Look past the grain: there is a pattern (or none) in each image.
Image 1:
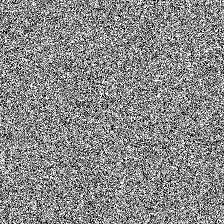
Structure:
only noise
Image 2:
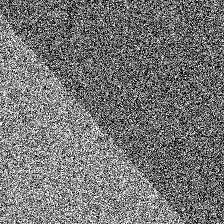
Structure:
a sharp edge
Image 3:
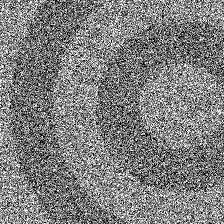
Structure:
rings round one point
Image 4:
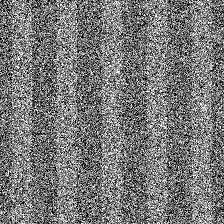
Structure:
vertical stripes
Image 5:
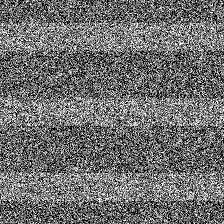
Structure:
horizontal stripes
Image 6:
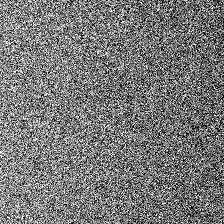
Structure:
a smooth slope
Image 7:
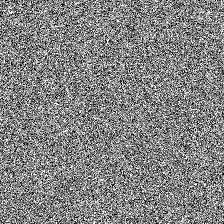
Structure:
only noise
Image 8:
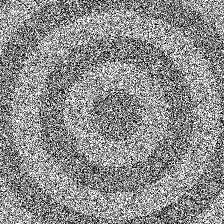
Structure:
rings round one point
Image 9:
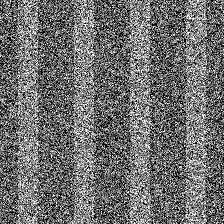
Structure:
vertical stripes
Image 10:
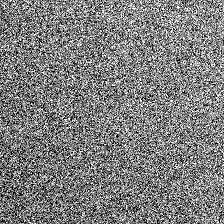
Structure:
a smooth slope
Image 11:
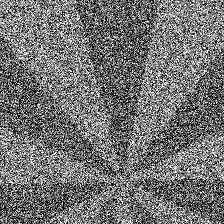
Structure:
spokes from one point
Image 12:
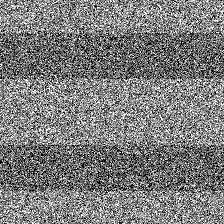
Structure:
horizontal stripes
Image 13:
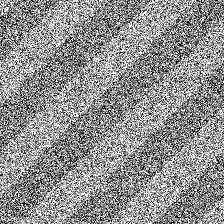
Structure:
diagonal stripes
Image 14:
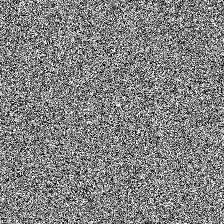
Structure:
only noise
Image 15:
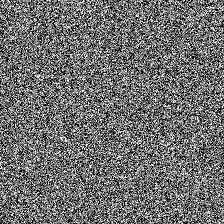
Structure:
only noise
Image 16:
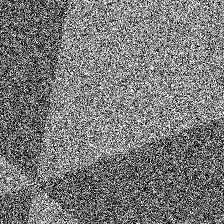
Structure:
spokes from one point
